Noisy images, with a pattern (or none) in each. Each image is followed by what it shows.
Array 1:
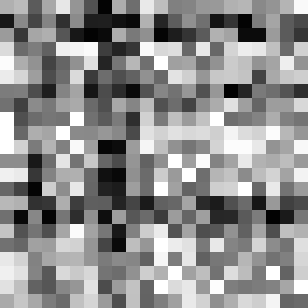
bands of rows crossing bands of columns
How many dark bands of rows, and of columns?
3 and 2
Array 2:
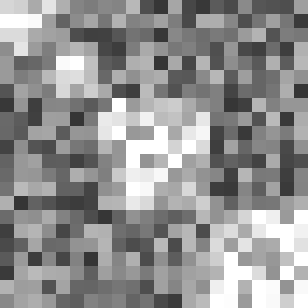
blocks along the diagonal
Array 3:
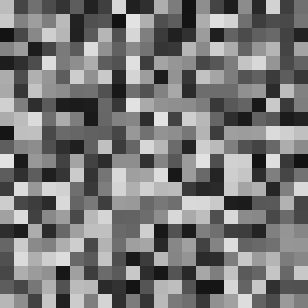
only noise
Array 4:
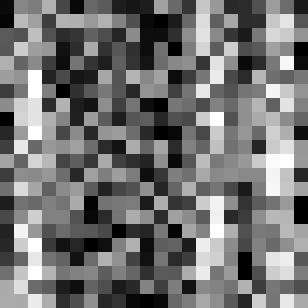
bands of columns
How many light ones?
3
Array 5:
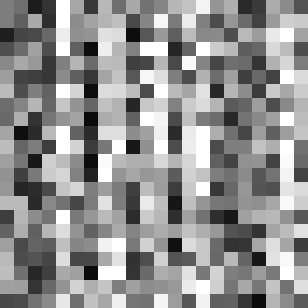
bands of columns
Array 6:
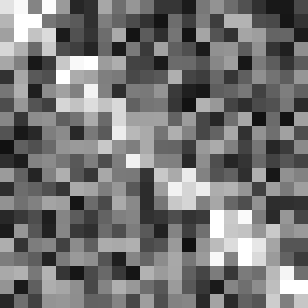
blocks along the diagonal
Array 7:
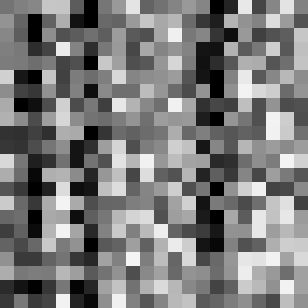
bands of columns
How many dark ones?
3
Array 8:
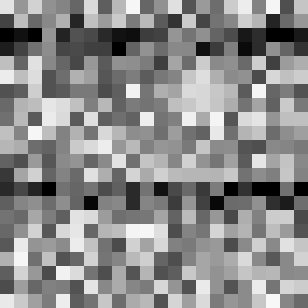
bands of rows
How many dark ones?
2
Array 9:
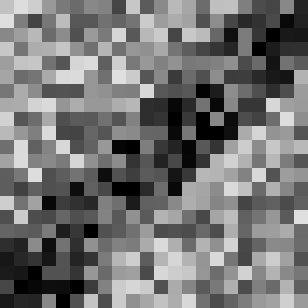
a diagonal band
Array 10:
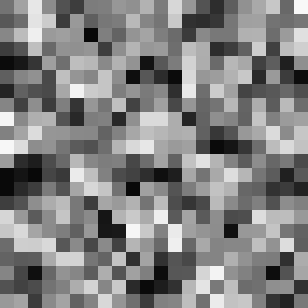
a checkerboard
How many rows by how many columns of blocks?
6 by 5
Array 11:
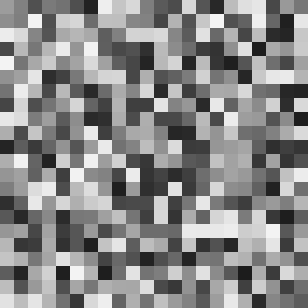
only noise
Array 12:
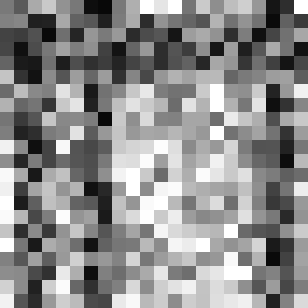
bands of rows crossing bands of columns
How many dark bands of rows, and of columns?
1 and 3
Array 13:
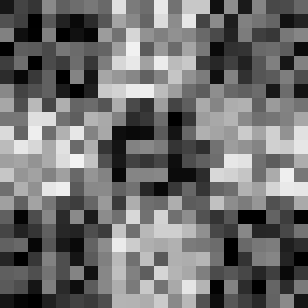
a checkerboard
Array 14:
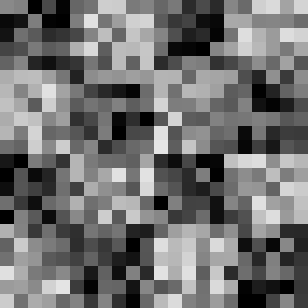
a checkerboard
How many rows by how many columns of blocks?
4 by 4
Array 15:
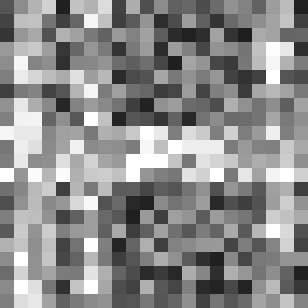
bands of rows crossing bands of columns
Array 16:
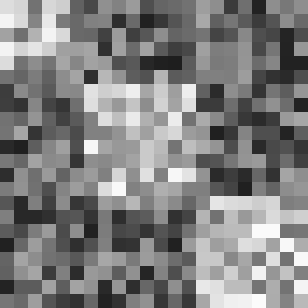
blocks along the diagonal
